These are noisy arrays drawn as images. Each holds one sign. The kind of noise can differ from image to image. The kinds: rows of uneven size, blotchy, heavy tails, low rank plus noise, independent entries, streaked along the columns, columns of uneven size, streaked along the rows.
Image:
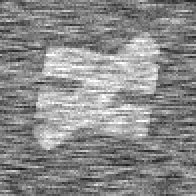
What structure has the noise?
streaked along the rows
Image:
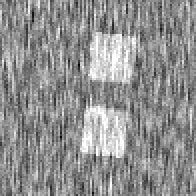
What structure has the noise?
streaked along the columns
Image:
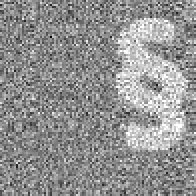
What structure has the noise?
low rank plus noise
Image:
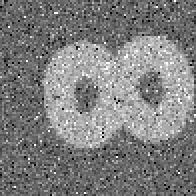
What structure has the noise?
heavy tails
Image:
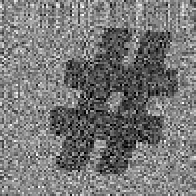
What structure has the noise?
low rank plus noise
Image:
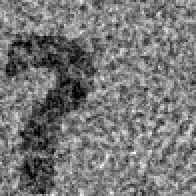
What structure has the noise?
blotchy
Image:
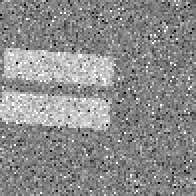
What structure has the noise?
heavy tails
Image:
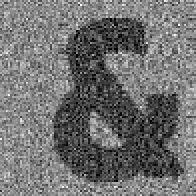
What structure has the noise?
low rank plus noise
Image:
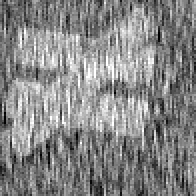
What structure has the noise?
streaked along the columns
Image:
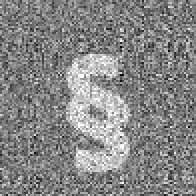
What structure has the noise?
low rank plus noise
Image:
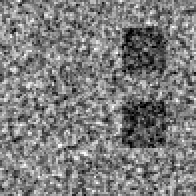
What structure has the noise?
blotchy
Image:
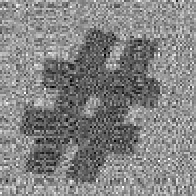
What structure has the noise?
low rank plus noise
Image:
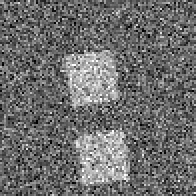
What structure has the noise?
independent entries
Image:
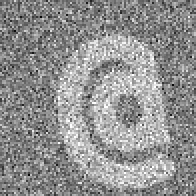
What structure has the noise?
independent entries
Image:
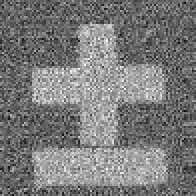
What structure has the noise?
low rank plus noise
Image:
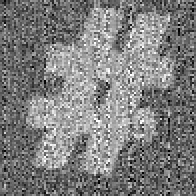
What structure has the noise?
columns of uneven size
